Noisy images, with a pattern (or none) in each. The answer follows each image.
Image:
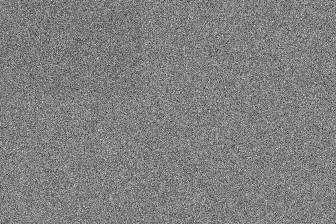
one block
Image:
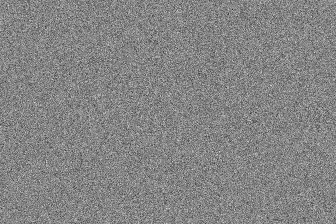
only noise
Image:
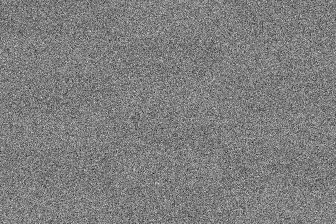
a checkerboard
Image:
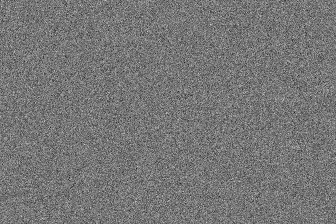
only noise
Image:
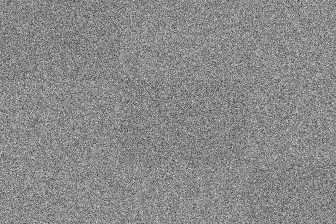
blocks along the diagonal
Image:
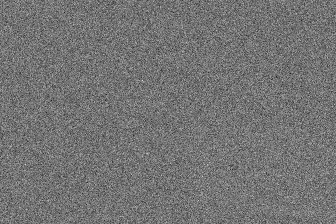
one block
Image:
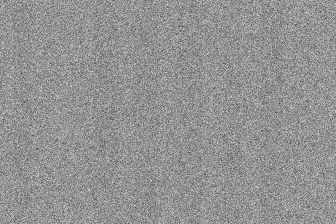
bands of columns
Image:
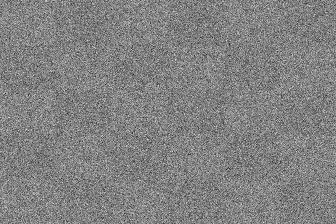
a checkerboard
